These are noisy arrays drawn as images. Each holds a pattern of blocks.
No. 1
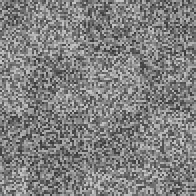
mirrored about the diagonal from the bottom left
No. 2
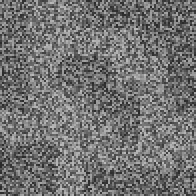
mirrored about the diagonal from the bottom left
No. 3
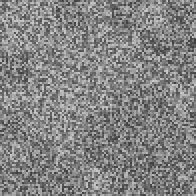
mirrored about the diagonal from the top left
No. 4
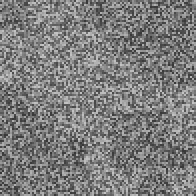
mirrored about the diagonal from the top left
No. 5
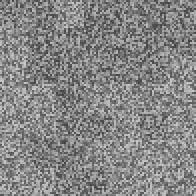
no symmetry
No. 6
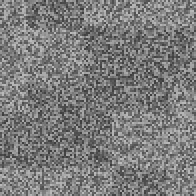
the same after a half turn
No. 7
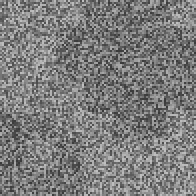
mirrored about the diagonal from the bottom left
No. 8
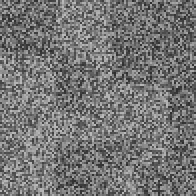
no symmetry
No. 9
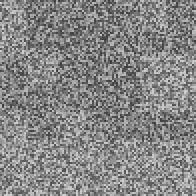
no symmetry
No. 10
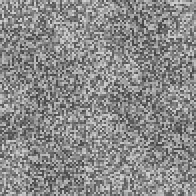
the same after a half turn
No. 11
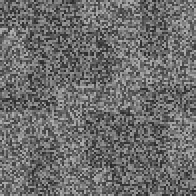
the same after a half turn
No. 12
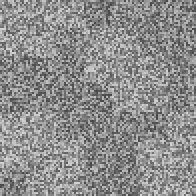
mirrored about the diagonal from the bottom left
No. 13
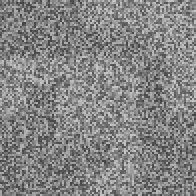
mirrored about the diagonal from the bottom left
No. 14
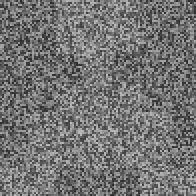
left and right mirror each other
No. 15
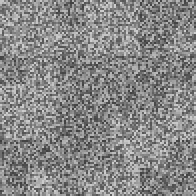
mirrored about the diagonal from the top left
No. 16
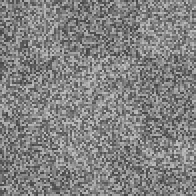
mirrored about the diagonal from the bottom left
